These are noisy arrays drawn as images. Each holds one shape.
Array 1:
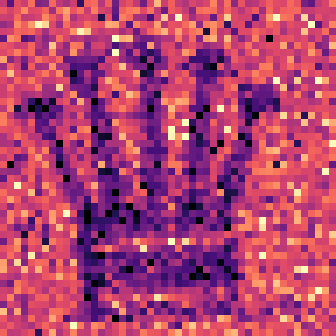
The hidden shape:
chess queen
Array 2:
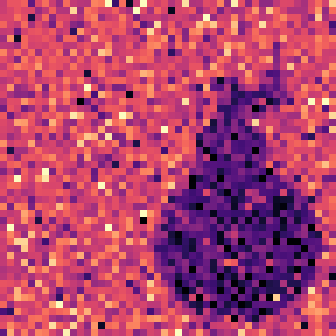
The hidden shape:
pear
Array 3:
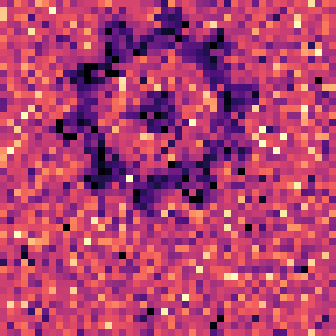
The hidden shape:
gear
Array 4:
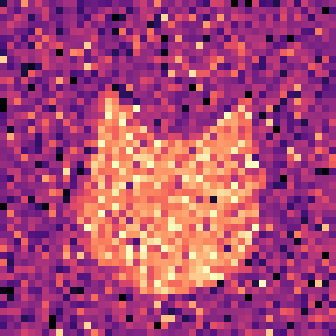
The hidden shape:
cat's head
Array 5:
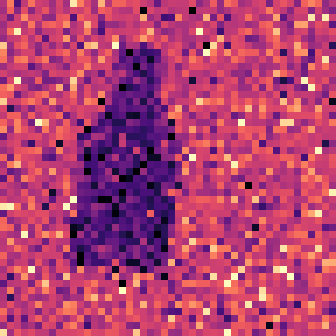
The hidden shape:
bottle
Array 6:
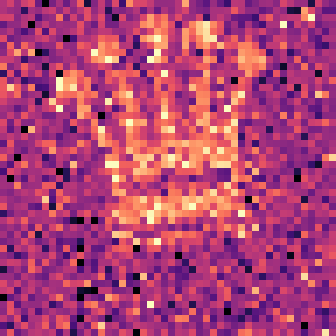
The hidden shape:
chess queen
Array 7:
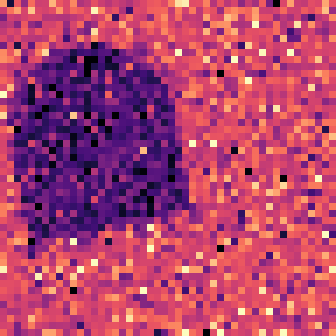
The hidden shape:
ghost
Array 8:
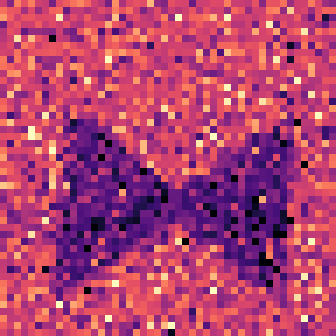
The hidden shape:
bow tie
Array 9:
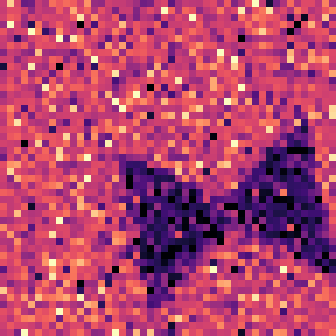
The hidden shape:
bow tie
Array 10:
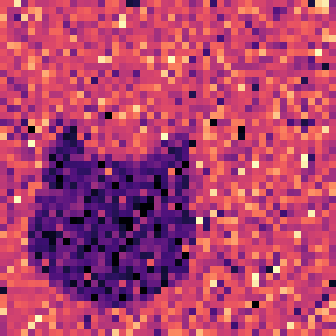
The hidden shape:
cat's head
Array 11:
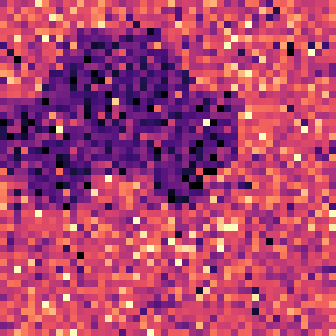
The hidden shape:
car
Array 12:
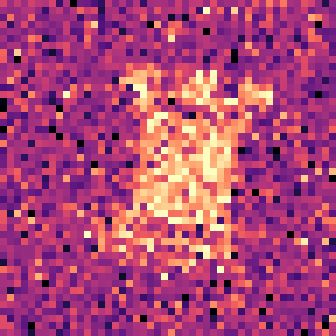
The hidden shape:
chess rook
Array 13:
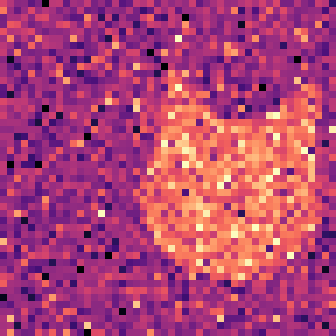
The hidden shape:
cat's head
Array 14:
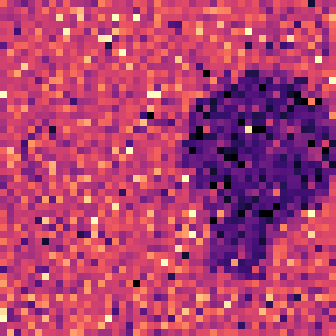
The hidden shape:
light bulb
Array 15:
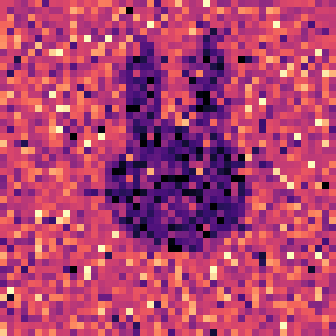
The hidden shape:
rabbit's head
